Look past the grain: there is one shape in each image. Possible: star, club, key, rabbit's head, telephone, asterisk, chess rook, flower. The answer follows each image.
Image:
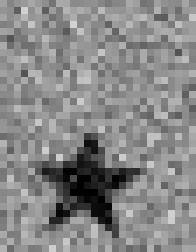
star
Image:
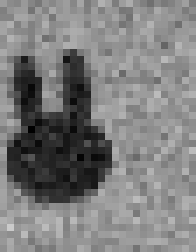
rabbit's head
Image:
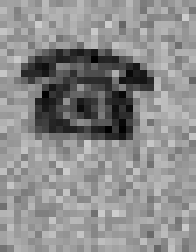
telephone
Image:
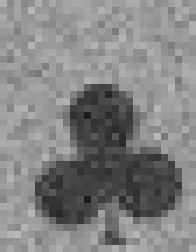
club
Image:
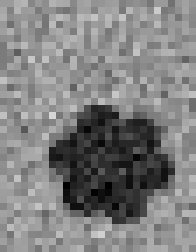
flower
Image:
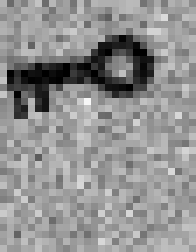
key
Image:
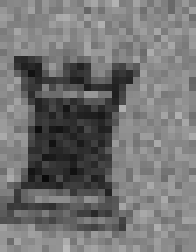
chess rook
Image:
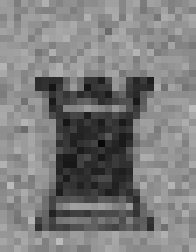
chess rook
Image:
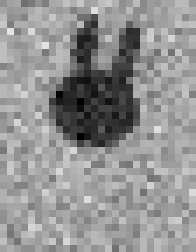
rabbit's head
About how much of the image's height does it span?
half
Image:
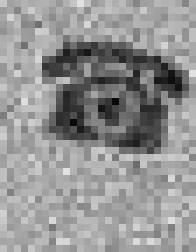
telephone
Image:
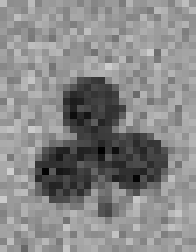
club
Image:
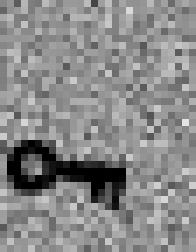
key
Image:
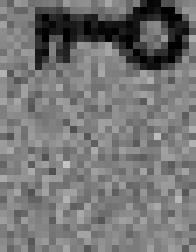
key
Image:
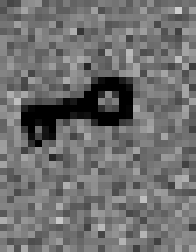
key
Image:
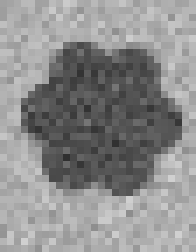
flower
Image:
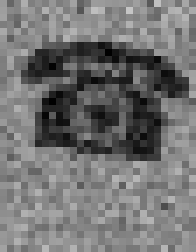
telephone
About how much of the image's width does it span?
nearly all
